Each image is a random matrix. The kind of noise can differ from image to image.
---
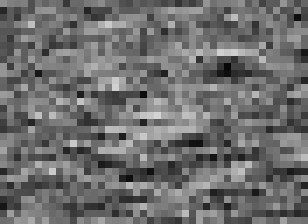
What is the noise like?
streaked along the rows
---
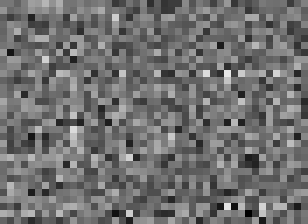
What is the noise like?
low rank plus noise
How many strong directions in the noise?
three or four
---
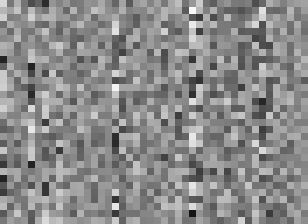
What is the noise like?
columns of uneven size
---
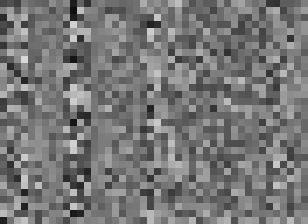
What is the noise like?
columns of uneven size
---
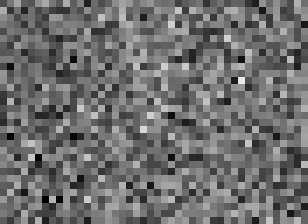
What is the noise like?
independent entries
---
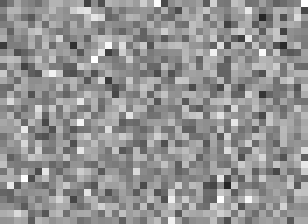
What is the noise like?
independent entries
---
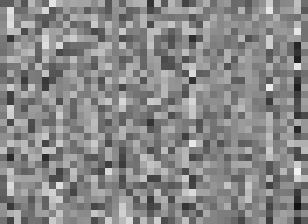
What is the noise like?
columns of uneven size
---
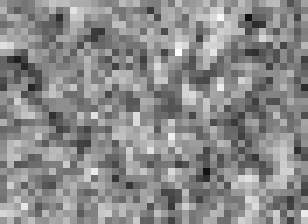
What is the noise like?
blotchy
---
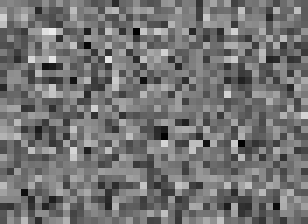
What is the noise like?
low rank plus noise
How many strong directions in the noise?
two
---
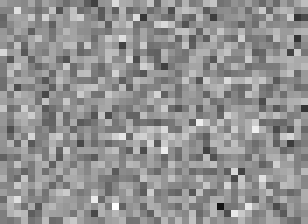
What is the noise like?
independent entries
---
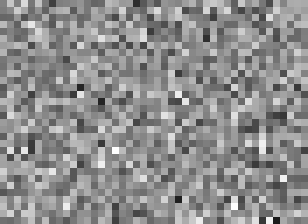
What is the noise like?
low rank plus noise
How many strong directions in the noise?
five to eight
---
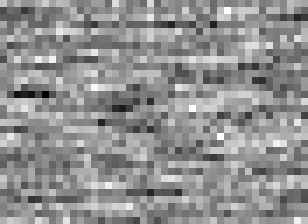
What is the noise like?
streaked along the rows
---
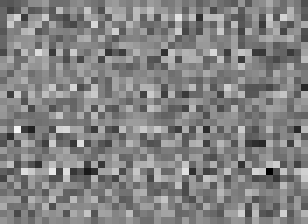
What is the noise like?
rows of uneven size
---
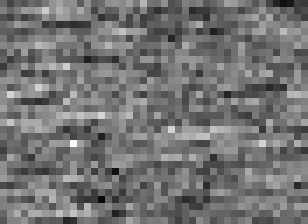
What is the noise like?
streaked along the rows
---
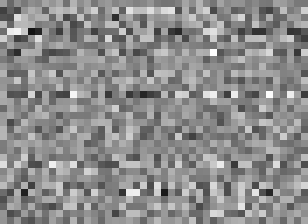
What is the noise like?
rows of uneven size
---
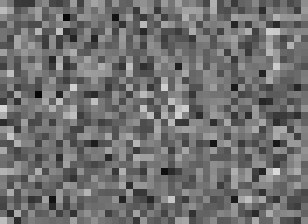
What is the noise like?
low rank plus noise
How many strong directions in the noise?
three or four
